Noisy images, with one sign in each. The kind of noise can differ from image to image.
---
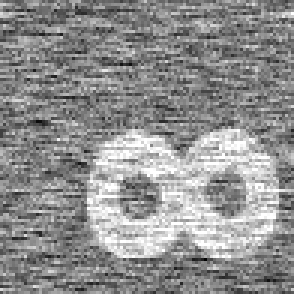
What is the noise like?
streaked along the rows
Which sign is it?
infinity sign
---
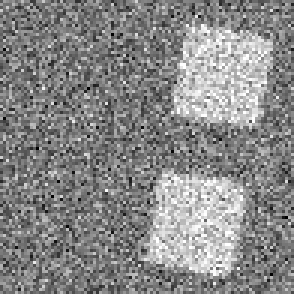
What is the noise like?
independent entries
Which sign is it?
colon
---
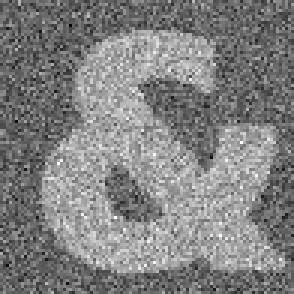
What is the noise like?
independent entries
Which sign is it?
ampersand
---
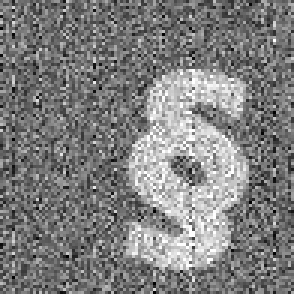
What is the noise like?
columns of uneven size
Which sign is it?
section sign
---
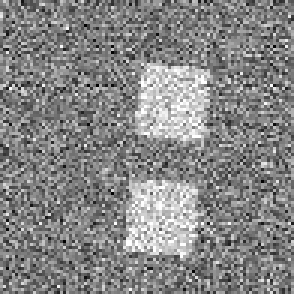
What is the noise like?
low rank plus noise
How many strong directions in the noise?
two
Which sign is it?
colon
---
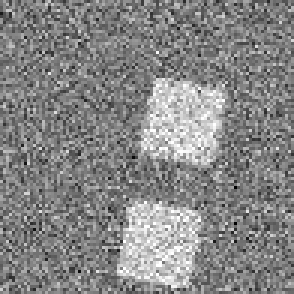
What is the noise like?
low rank plus noise
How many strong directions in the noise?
five to eight
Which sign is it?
colon
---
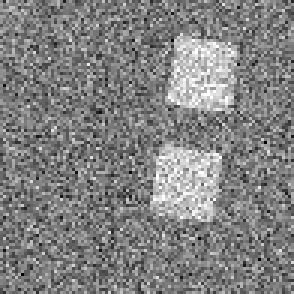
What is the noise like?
independent entries
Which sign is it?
colon
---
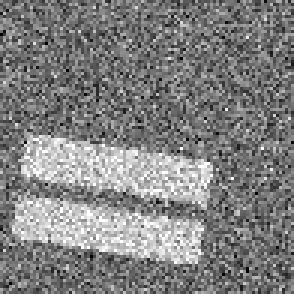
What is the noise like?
independent entries
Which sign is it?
equals sign
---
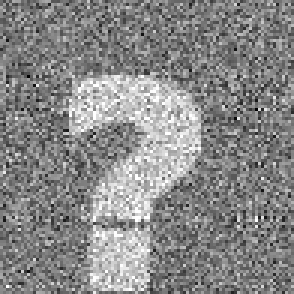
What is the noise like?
low rank plus noise
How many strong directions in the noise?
one
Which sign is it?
question mark
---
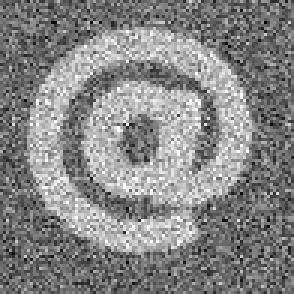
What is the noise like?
low rank plus noise
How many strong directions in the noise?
five to eight
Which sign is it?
at sign
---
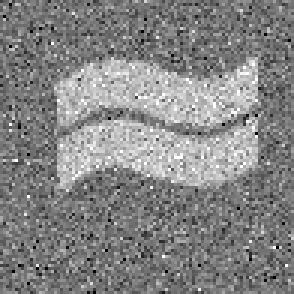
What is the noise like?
heavy tails
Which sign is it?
approximately sign
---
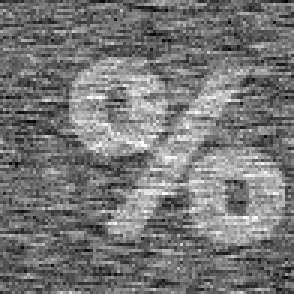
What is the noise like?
streaked along the rows
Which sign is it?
percent sign
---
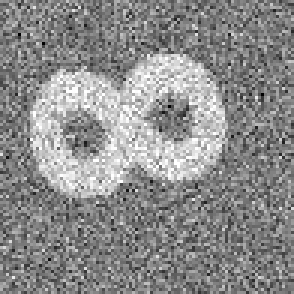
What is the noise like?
low rank plus noise
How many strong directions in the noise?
one
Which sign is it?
infinity sign
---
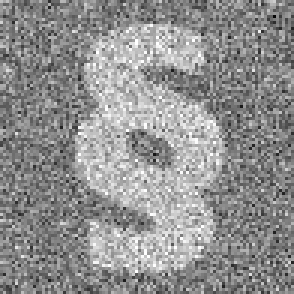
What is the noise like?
low rank plus noise
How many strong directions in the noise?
two
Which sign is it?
section sign
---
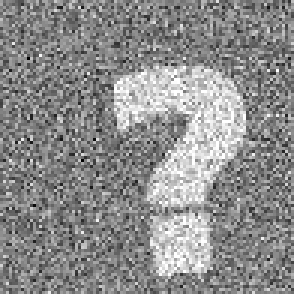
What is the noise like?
low rank plus noise
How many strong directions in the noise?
one
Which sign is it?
question mark
